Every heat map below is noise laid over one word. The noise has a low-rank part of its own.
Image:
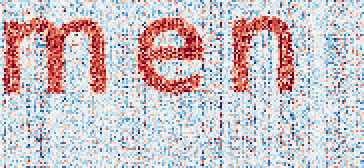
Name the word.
men
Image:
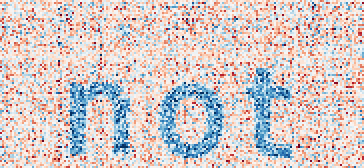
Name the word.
not
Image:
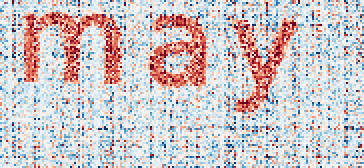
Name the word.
may
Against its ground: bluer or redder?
redder
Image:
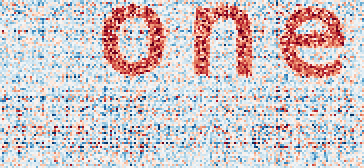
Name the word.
one
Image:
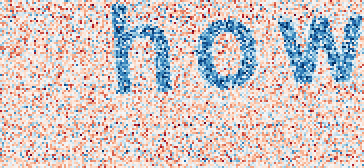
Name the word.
how
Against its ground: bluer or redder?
bluer
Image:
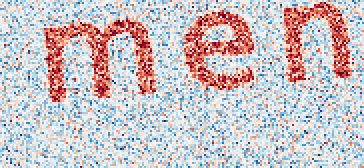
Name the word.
men
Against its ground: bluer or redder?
redder
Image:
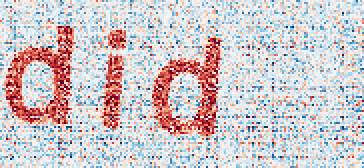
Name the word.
did
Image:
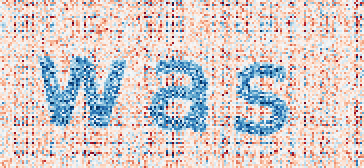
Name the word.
was
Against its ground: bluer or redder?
bluer
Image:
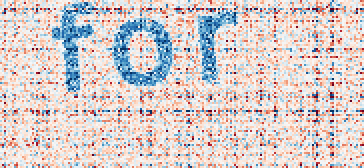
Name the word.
for
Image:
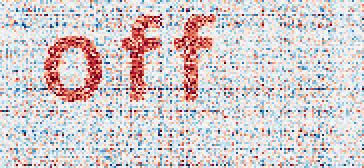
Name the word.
off
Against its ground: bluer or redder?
redder
